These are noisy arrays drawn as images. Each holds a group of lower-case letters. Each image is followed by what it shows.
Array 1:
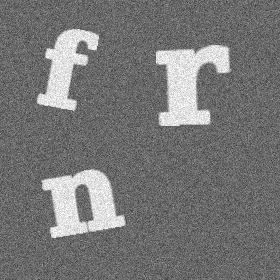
top left: light f; top right: light r; bottom left: light n
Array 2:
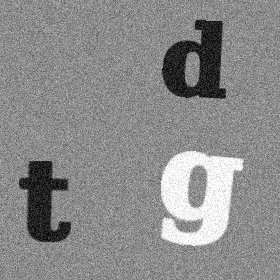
top right: dark d; bottom left: dark t; bottom right: light g
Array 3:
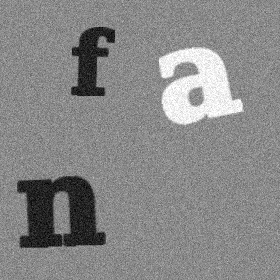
top left: dark f; top right: light a; bottom left: dark n
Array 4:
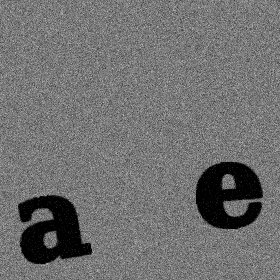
bottom left: dark a; bottom right: dark e
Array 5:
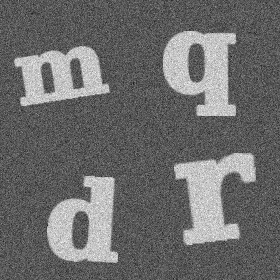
top left: light m; top right: light q; bottom left: light d; bottom right: light r
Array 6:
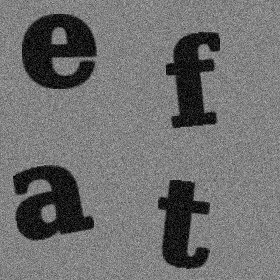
top left: dark e; top right: dark f; bottom left: dark a; bottom right: dark t
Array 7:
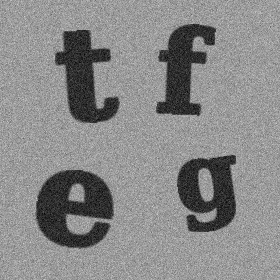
top left: dark t; top right: dark f; bottom left: dark e; bottom right: dark g
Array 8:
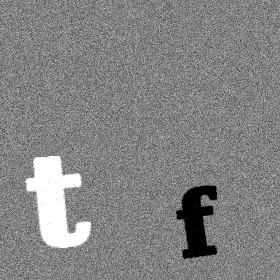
bottom left: light t; bottom right: dark f
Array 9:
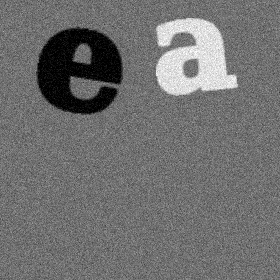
top left: dark e; top right: light a
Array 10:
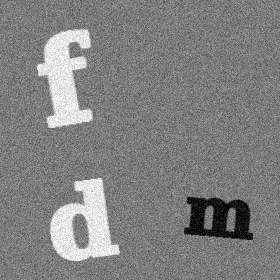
top left: light f; bottom left: light d; bottom right: dark m
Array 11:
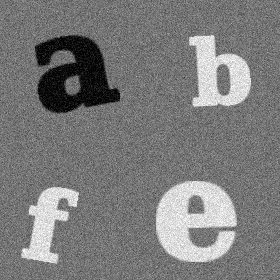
top left: dark a; top right: light b; bottom left: light f; bottom right: light e
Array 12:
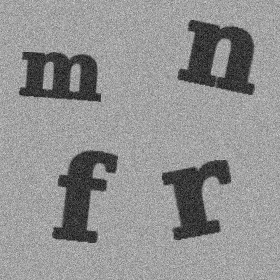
top left: dark m; top right: dark n; bottom left: dark f; bottom right: dark r
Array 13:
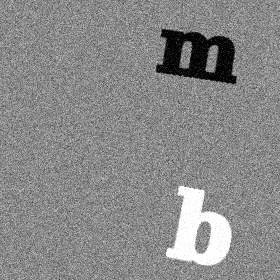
top right: dark m; bottom right: light b
